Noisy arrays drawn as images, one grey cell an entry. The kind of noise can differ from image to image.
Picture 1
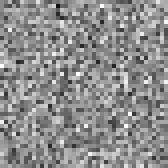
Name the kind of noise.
independent entries
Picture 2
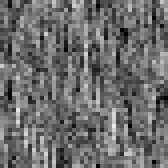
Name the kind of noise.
streaked along the columns
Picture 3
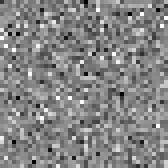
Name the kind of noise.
heavy tails
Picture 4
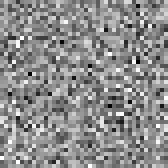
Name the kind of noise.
low rank plus noise
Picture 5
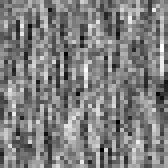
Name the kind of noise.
streaked along the columns
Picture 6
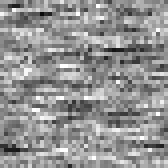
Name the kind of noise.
streaked along the rows
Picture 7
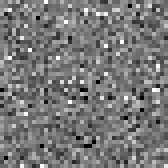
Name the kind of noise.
heavy tails
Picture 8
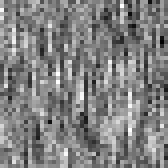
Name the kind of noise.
streaked along the columns
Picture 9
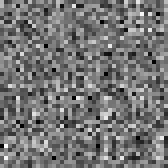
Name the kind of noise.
low rank plus noise
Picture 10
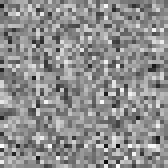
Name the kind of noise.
low rank plus noise
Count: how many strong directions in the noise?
three or four
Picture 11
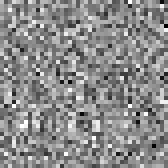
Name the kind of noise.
low rank plus noise
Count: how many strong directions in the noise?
two
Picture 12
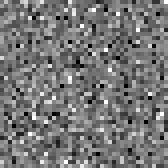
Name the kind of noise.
heavy tails
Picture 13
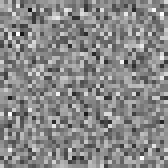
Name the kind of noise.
low rank plus noise
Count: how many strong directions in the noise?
five to eight
